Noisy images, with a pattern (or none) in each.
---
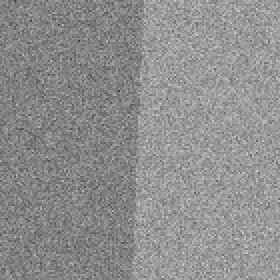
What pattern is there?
a sharp edge
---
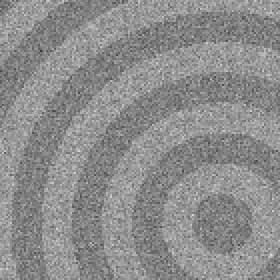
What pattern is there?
rings round one point
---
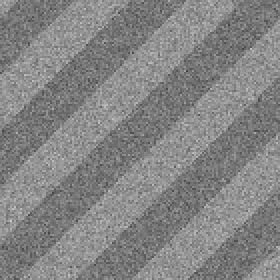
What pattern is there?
diagonal stripes
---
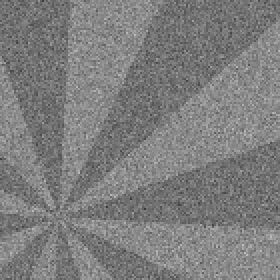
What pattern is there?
spokes from one point
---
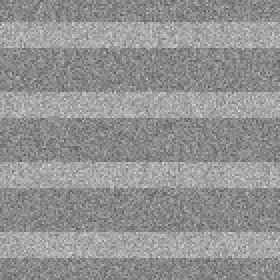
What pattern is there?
horizontal stripes
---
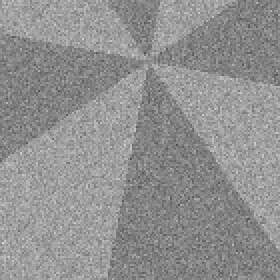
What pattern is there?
spokes from one point
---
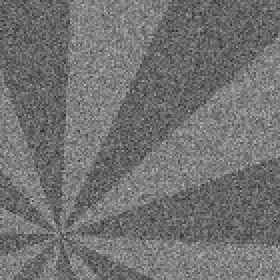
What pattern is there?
spokes from one point
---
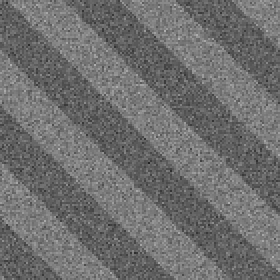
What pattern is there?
diagonal stripes
